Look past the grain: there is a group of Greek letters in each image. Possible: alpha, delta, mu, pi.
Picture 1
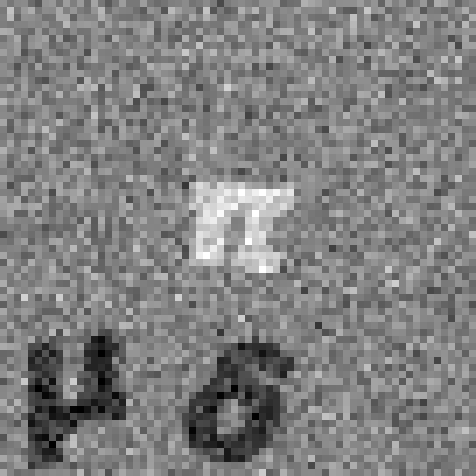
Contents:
centre: light pi; bottom left: dark mu; bottom middle: dark delta
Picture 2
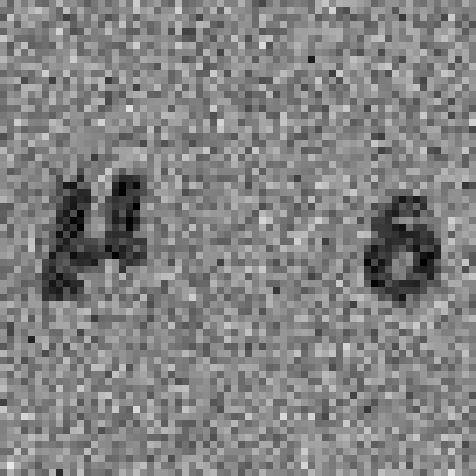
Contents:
middle left: dark mu; middle right: dark delta
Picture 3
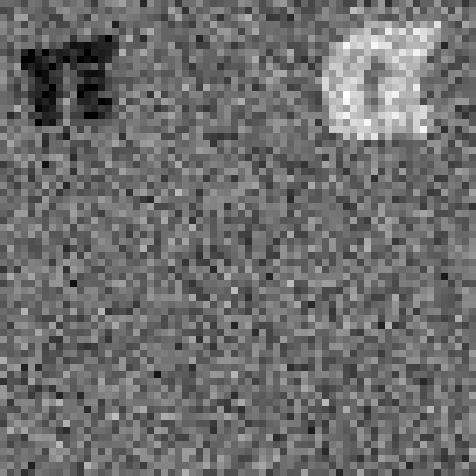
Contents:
top left: dark pi; top right: light alpha
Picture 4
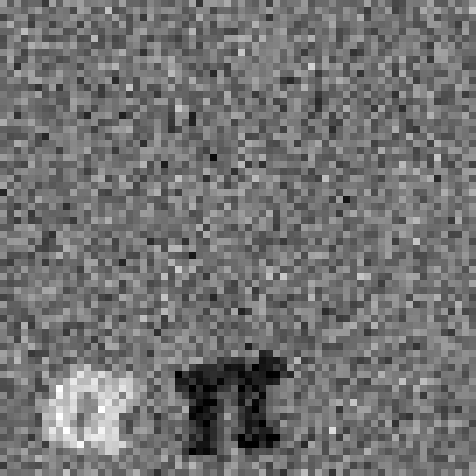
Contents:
bottom left: light alpha; bottom middle: dark pi
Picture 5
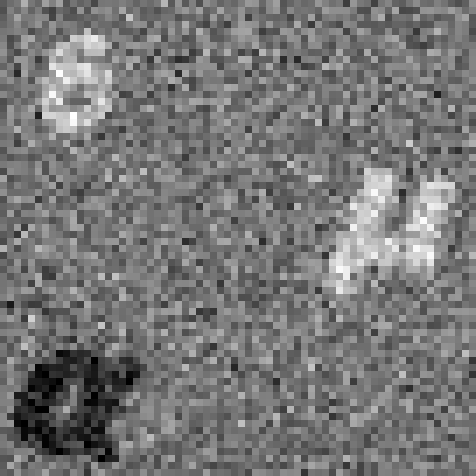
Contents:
top left: light delta; middle right: light mu; bottom left: dark alpha
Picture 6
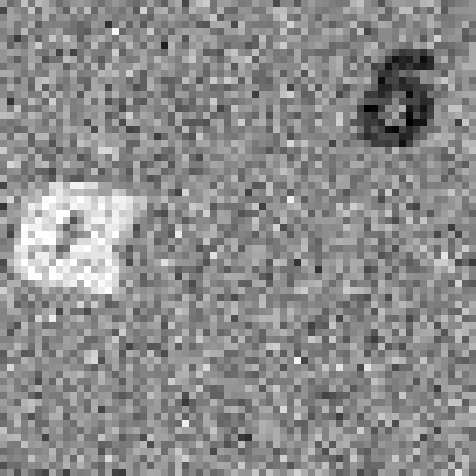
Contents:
top right: dark delta; middle left: light alpha
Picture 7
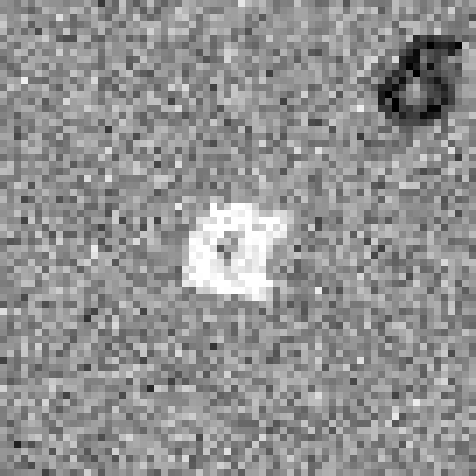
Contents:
top right: dark delta; centre: light alpha
